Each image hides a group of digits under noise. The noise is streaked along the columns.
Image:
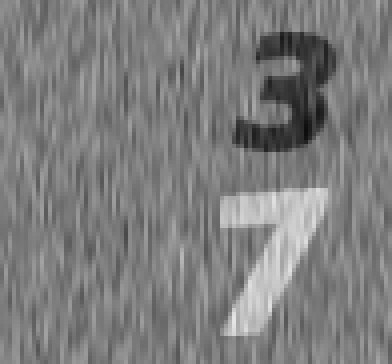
top right: dark 3; bottom right: light 7
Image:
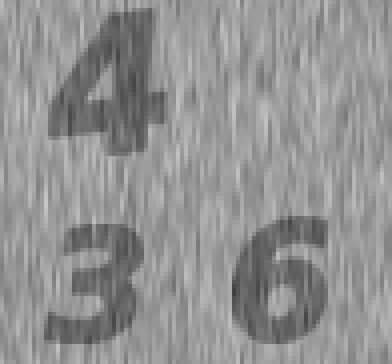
top left: dark 4; bottom left: dark 3; bottom right: dark 6
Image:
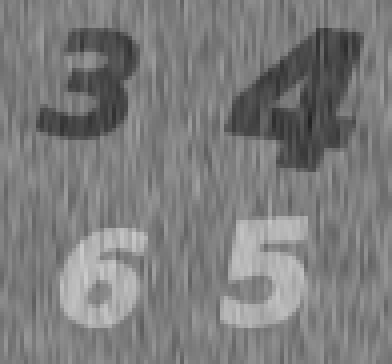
top left: dark 3; top right: dark 4; bottom left: light 6; bottom right: light 5
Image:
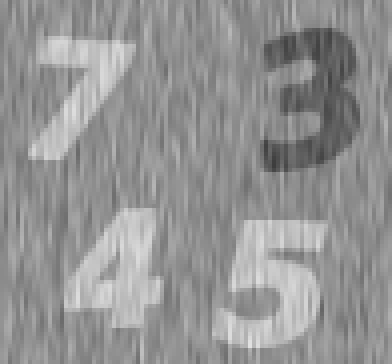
top left: light 7; top right: dark 3; bottom left: light 4; bottom right: light 5
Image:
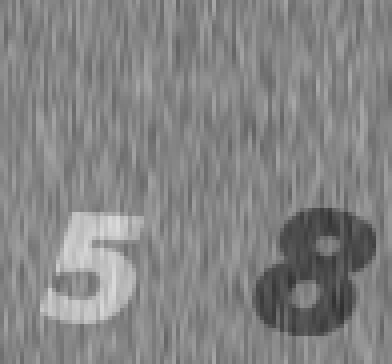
bottom left: light 5; bottom right: dark 8
